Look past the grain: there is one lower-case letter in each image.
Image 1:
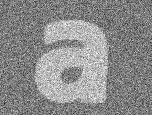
a
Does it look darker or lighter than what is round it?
lighter
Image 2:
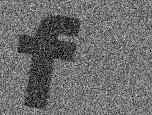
f
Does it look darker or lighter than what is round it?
darker
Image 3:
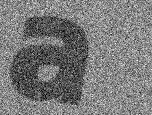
a
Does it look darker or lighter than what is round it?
darker
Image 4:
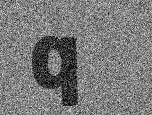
q
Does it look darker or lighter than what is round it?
darker
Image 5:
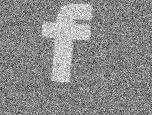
f
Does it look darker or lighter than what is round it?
lighter
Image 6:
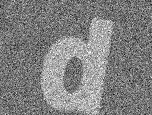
d
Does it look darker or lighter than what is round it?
lighter
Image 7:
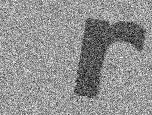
r
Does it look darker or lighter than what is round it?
darker
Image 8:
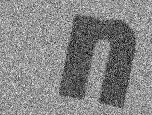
n
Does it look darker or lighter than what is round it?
darker
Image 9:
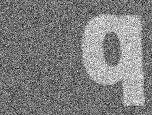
q
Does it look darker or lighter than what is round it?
lighter
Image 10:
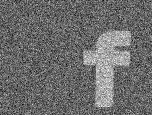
f
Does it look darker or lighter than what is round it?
lighter
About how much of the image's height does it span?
two thirds
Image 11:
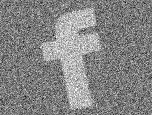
f
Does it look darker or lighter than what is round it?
lighter
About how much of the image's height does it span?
nearly all
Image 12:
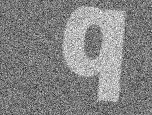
q
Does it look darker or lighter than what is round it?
lighter
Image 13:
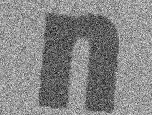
n
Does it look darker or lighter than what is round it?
darker
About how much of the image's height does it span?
nearly all
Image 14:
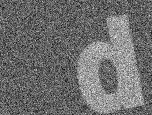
d
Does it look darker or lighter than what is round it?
lighter
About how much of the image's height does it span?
nearly all
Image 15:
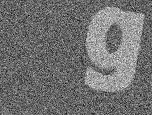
g
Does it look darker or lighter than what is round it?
lighter
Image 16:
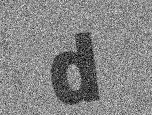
d
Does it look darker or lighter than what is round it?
darker
